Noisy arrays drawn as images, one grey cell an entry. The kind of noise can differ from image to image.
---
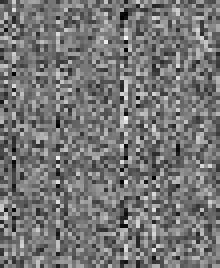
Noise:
columns of uneven size
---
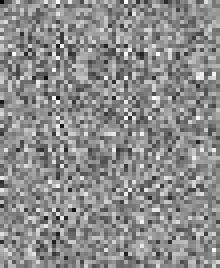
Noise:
low rank plus noise
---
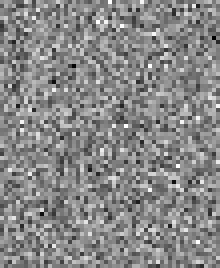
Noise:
independent entries
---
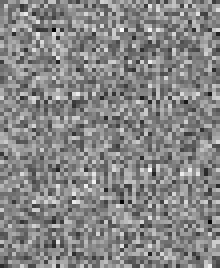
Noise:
low rank plus noise
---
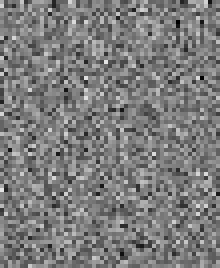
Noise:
low rank plus noise
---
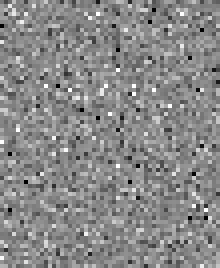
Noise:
heavy tails
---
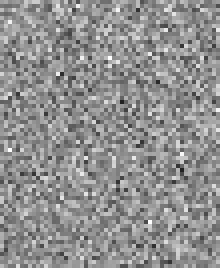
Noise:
independent entries
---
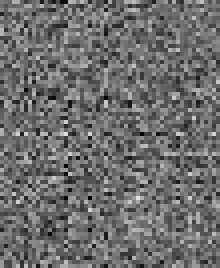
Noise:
low rank plus noise
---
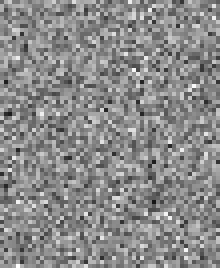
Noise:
independent entries
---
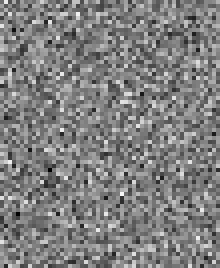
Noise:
independent entries
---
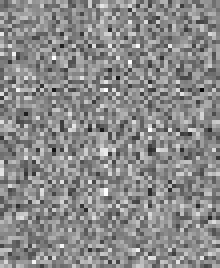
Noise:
low rank plus noise
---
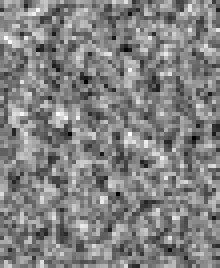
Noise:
blotchy
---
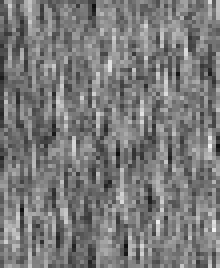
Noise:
streaked along the columns
